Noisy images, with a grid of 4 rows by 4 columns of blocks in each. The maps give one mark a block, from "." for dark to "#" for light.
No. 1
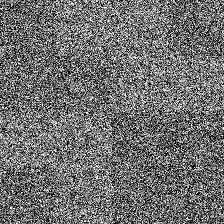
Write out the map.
. # # .
. . # #
# # . .
. # . .
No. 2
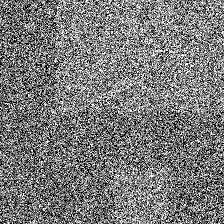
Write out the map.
. # # #
. # # #
. . . .
. . # .
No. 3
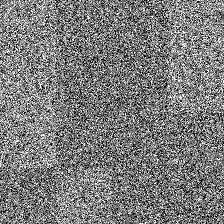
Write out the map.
# . . #
# . . #
# . . .
. # . .
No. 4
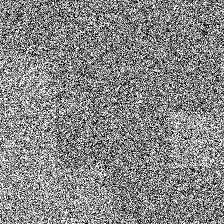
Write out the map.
. . . .
# . . .
# . . #
# # . .
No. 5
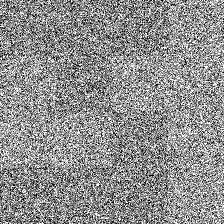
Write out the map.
. . . #
# . # #
# # . #
. . . #
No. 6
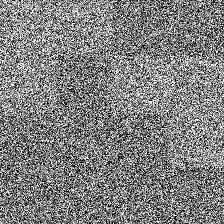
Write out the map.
# # . .
# . # #
. . . #
. . . .
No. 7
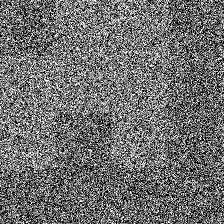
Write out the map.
. # # .
# # # .
# . # .
. . . .
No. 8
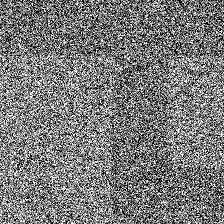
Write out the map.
. . . .
# # . #
# # . #
# # . .
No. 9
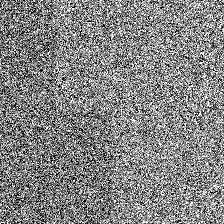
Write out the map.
. # # #
. # # #
. . # #
. . # #
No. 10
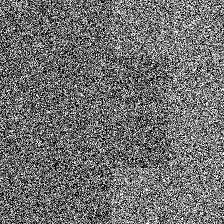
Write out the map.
. . # #
. . . #
. . . #
. . # #
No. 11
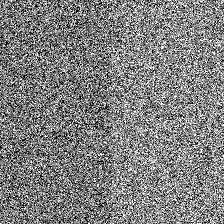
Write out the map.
. . # #
. . # #
. . # #
. . # #
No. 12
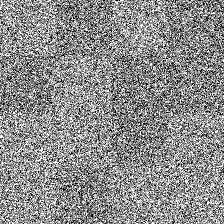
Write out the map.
# . # .
. # . .
# # . #
# . # #
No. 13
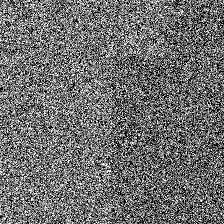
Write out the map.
# # # .
# # . .
# # . .
# # . .
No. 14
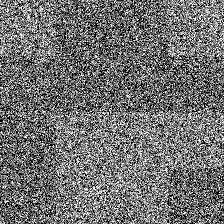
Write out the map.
# . . #
. . . .
. # # #
. # # .
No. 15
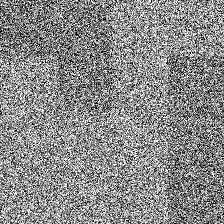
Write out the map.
. . # #
# . # .
# # # .
# # # .
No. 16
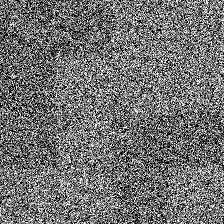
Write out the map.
. . # #
. # # #
. # . .
# # . #
